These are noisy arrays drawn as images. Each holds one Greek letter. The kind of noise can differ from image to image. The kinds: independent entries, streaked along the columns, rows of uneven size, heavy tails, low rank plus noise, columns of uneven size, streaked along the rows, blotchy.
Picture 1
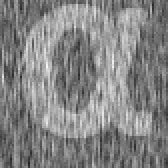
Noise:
streaked along the columns
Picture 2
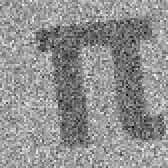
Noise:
independent entries
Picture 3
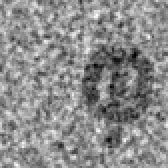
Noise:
blotchy
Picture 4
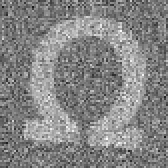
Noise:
low rank plus noise
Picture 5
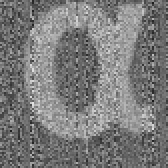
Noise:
columns of uneven size
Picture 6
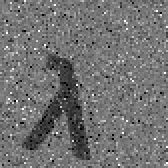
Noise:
heavy tails
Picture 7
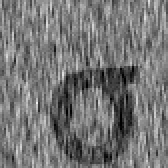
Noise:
streaked along the columns
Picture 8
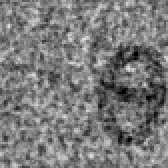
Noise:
blotchy
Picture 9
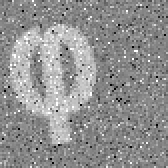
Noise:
heavy tails
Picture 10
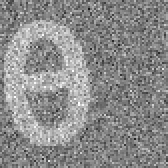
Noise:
independent entries
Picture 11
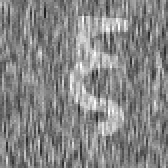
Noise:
streaked along the columns
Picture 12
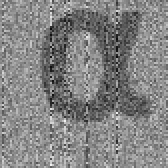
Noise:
columns of uneven size
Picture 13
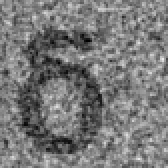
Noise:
blotchy
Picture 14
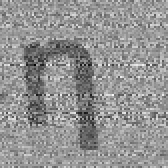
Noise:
rows of uneven size
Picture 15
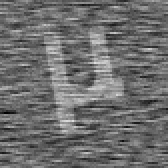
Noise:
streaked along the rows
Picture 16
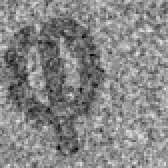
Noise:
blotchy
